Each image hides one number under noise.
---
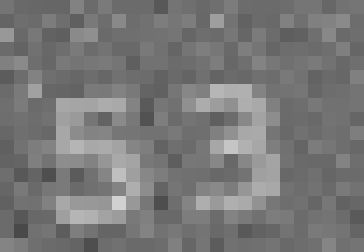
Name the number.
53
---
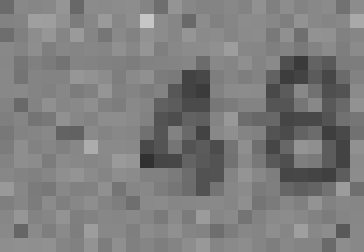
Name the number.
48
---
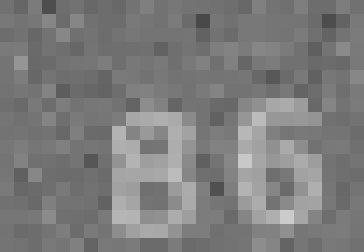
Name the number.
86
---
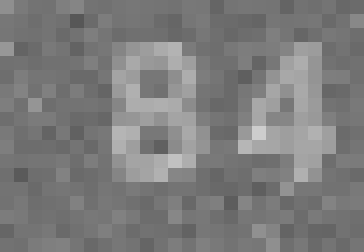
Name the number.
84
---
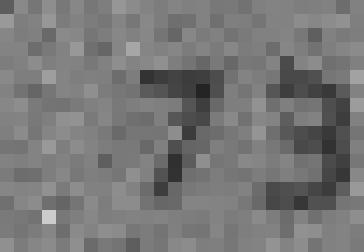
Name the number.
73
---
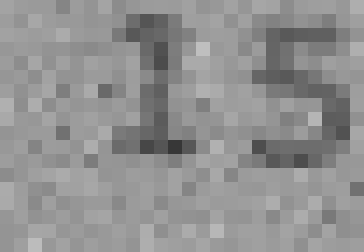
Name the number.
15
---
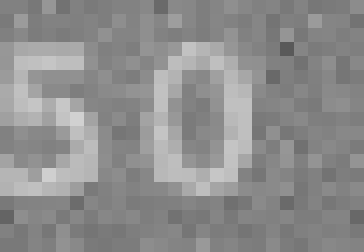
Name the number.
50
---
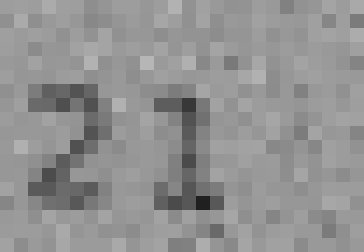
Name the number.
21
